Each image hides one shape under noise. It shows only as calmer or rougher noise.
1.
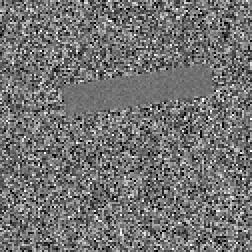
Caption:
calm bar
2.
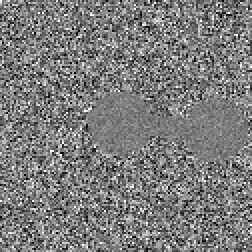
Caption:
calm dumbbell
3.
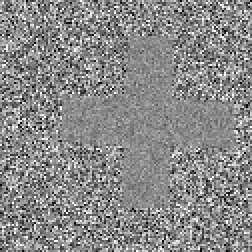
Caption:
calm cross
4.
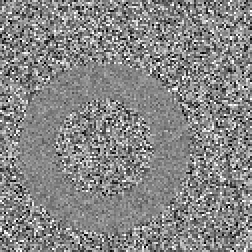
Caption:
calm ring
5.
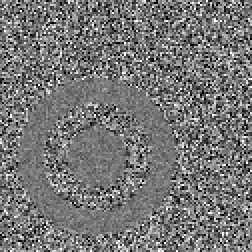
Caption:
calm bullseye
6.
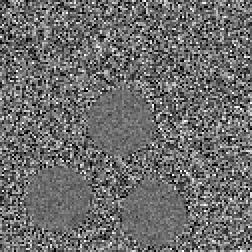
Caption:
calm three dots
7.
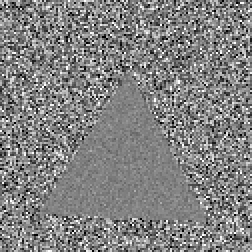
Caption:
calm triangle
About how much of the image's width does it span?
two thirds
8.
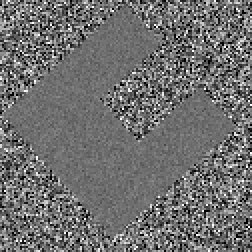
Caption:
calm square with a notch
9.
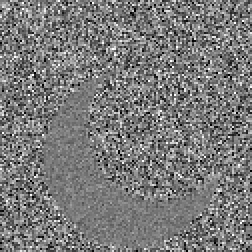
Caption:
calm crescent
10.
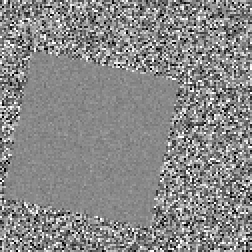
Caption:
calm square
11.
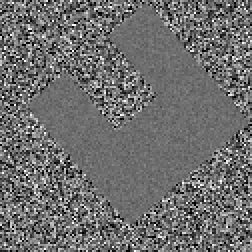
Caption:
calm square with a notch
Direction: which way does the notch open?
up and left
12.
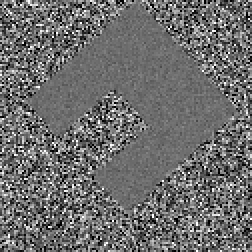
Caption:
calm square with a notch
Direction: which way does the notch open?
down and left
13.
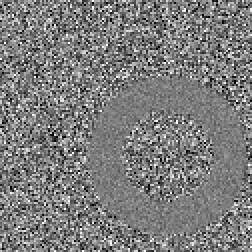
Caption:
calm ring
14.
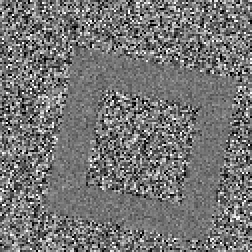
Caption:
calm square frame
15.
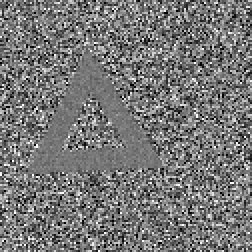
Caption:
calm triangle frame
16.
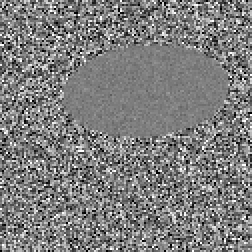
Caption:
calm ellipse
